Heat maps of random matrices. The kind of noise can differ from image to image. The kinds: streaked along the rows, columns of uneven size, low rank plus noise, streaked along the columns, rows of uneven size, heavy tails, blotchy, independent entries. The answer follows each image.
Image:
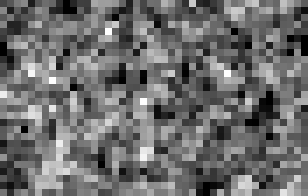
blotchy
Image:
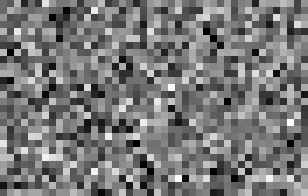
independent entries
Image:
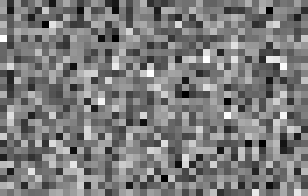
independent entries
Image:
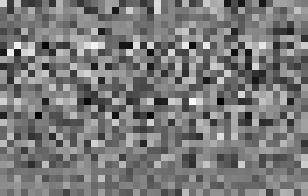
rows of uneven size
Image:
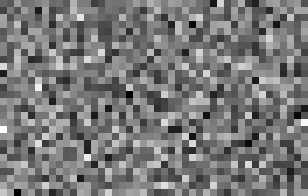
independent entries
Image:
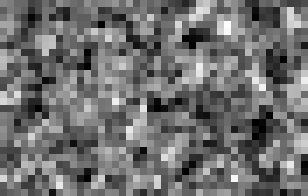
blotchy
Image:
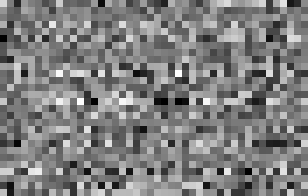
rows of uneven size
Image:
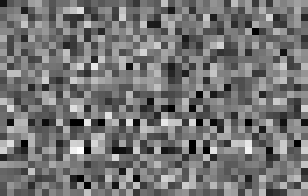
low rank plus noise
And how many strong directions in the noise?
one
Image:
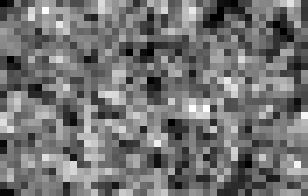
blotchy
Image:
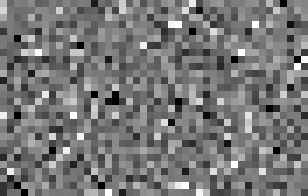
heavy tails
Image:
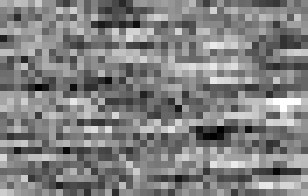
streaked along the rows
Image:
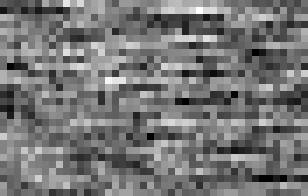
streaked along the rows
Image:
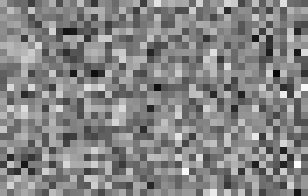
low rank plus noise
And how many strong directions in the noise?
two
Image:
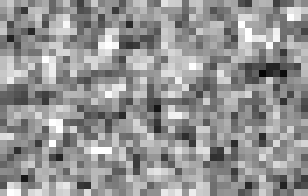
blotchy
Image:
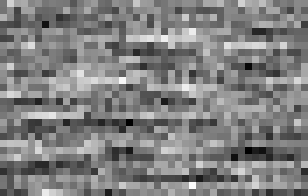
streaked along the rows
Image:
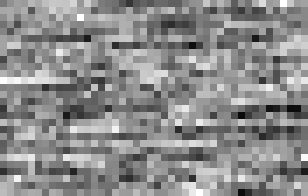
streaked along the rows
